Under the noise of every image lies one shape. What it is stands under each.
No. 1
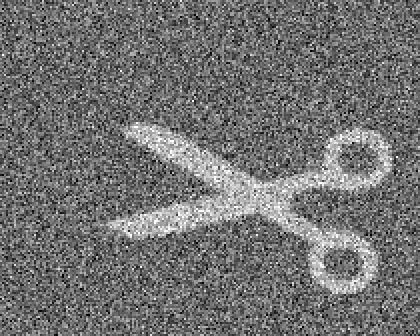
pair of scissors
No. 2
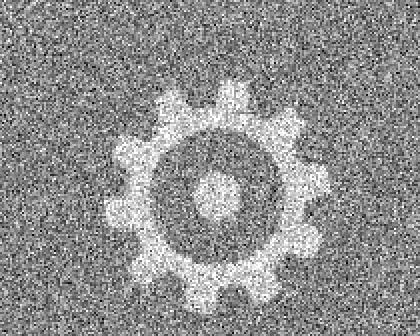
gear
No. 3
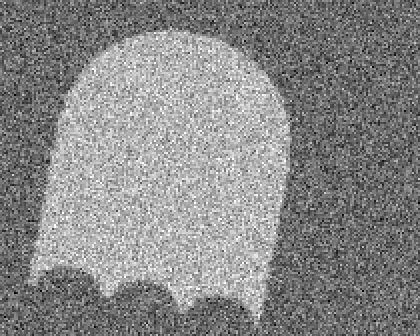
ghost
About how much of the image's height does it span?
nearly all
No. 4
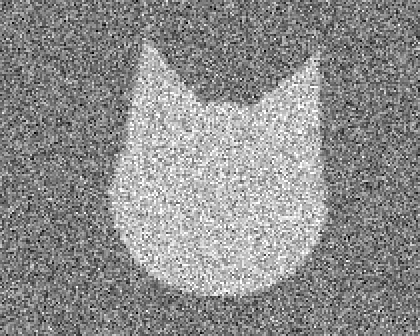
cat's head
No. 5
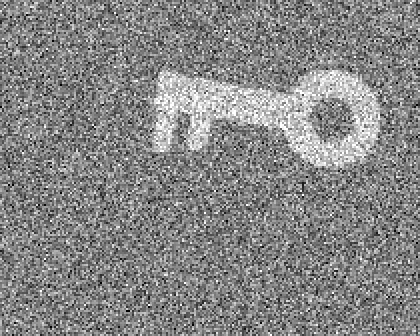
key
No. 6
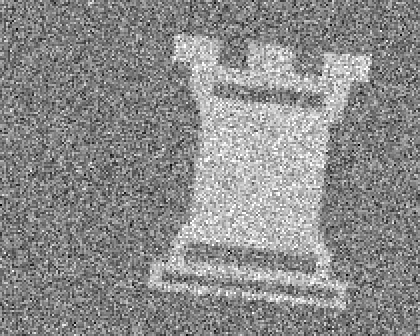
chess rook
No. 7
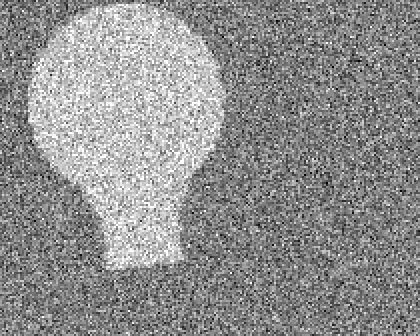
light bulb
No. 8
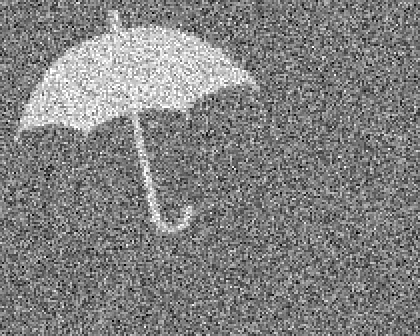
umbrella
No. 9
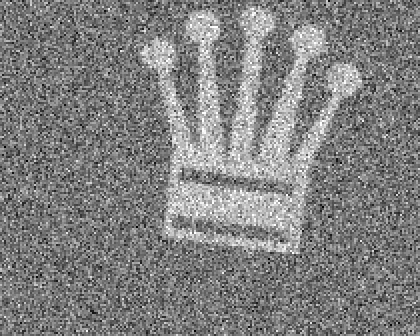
chess queen
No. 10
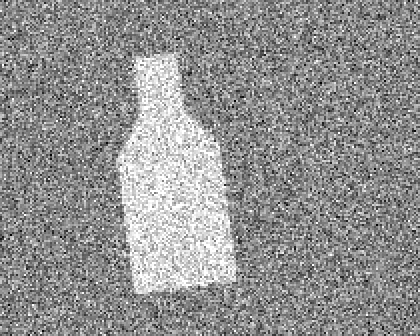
bottle
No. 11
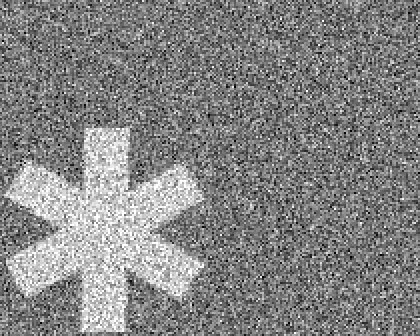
asterisk
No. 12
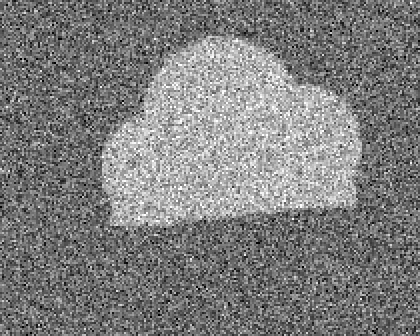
cloud
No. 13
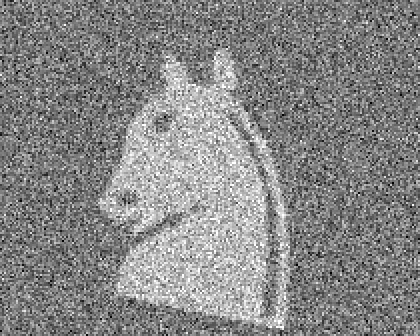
chess knight
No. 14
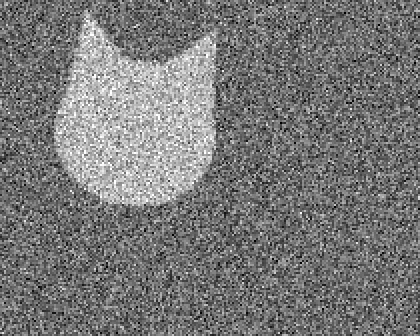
cat's head
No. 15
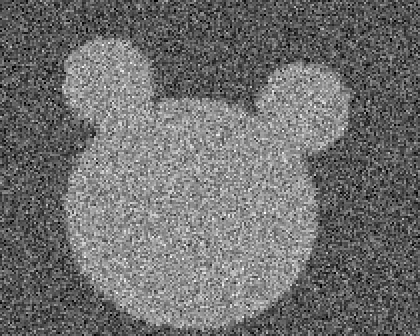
bear's head
